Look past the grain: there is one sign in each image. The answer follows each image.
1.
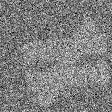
not-equal sign
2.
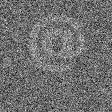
at sign
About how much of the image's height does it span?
half
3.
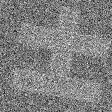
plus-minus sign
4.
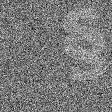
section sign
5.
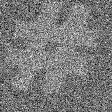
hash sign
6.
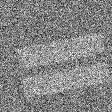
equals sign
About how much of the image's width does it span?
nearly all
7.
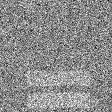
equals sign
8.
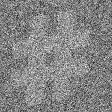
hash sign
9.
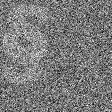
section sign
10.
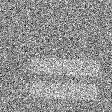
equals sign
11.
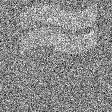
approximately sign
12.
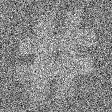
hash sign
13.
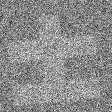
plus-minus sign
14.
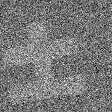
plus-minus sign
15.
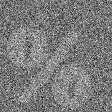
percent sign
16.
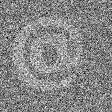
at sign
